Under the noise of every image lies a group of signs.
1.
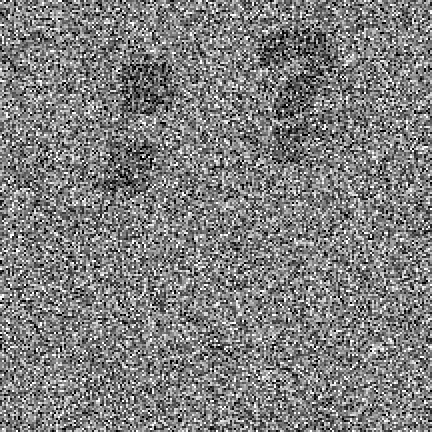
top left: dark colon; top right: dark question mark
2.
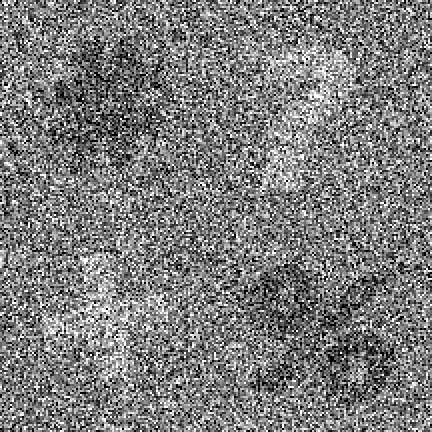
top left: dark hash sign; top right: light question mark; bottom left: light plus sign; bottom right: dark percent sign
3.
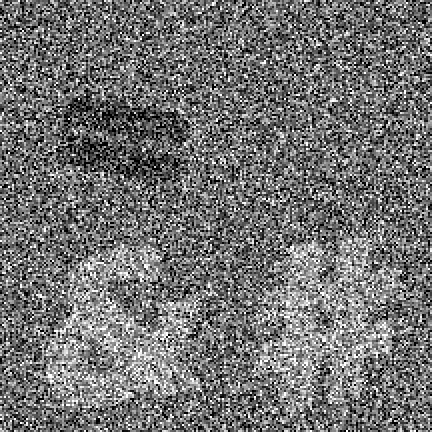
top left: dark equals sign; bottom left: light ampersand; bottom right: light hash sign
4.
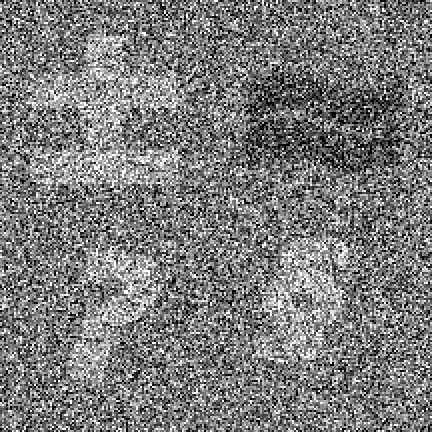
top left: light plus-minus sign; top right: dark approximately sign; bottom left: light question mark; bottom right: light section sign
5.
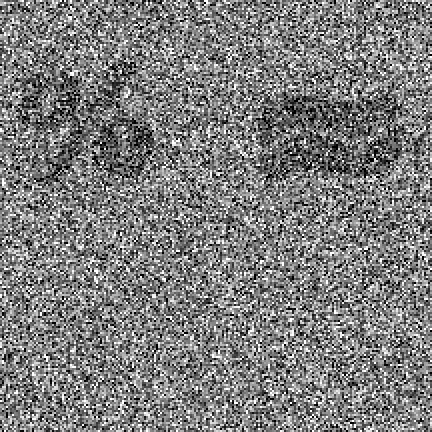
top left: dark percent sign; top right: dark approximately sign
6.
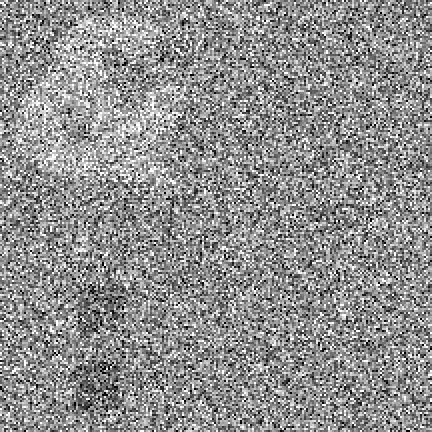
top left: light ampersand; bottom left: dark colon
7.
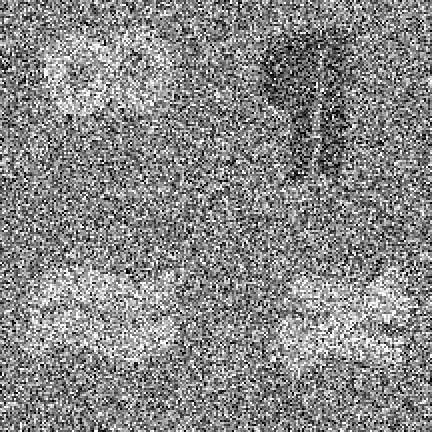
top left: light infinity sign; top right: dark pilcrow; bottom left: light approximately sign; bottom right: light not-equal sign
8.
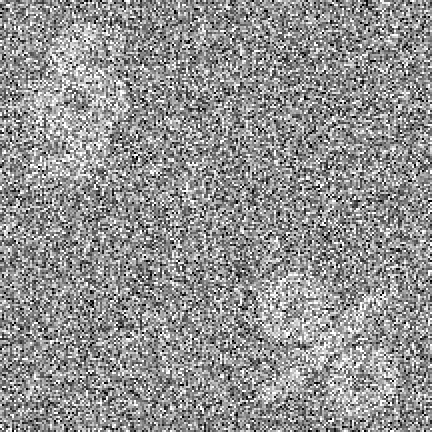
top left: light section sign; bottom right: light percent sign
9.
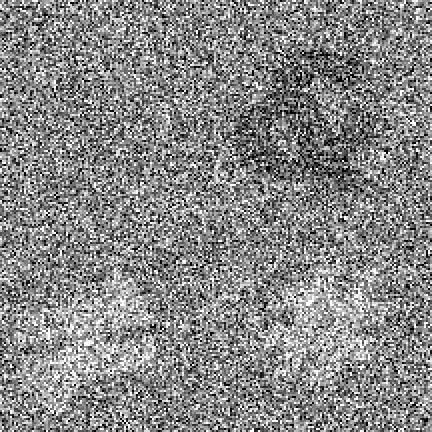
top right: dark ampersand; bottom left: light not-equal sign; bottom right: light hash sign
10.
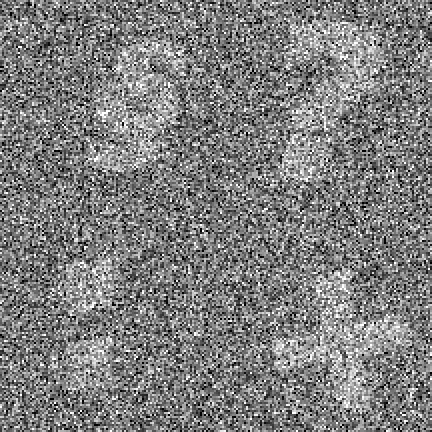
top left: light section sign; top right: light question mark; bottom left: light colon; bottom right: light plus sign
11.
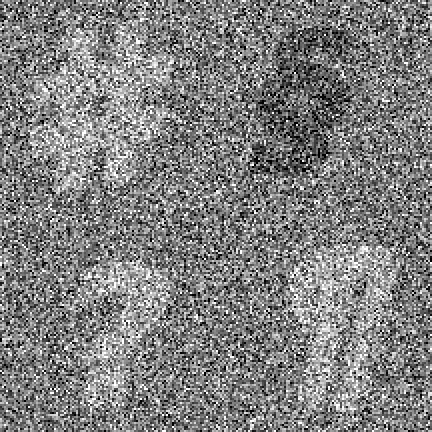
top left: light hash sign; top right: dark section sign; bottom left: light question mark; bottom right: light pilcrow
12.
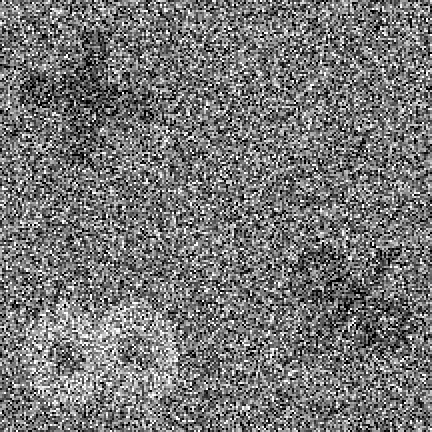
top left: dark plus sign; bottom left: light infinity sign; bottom right: dark percent sign
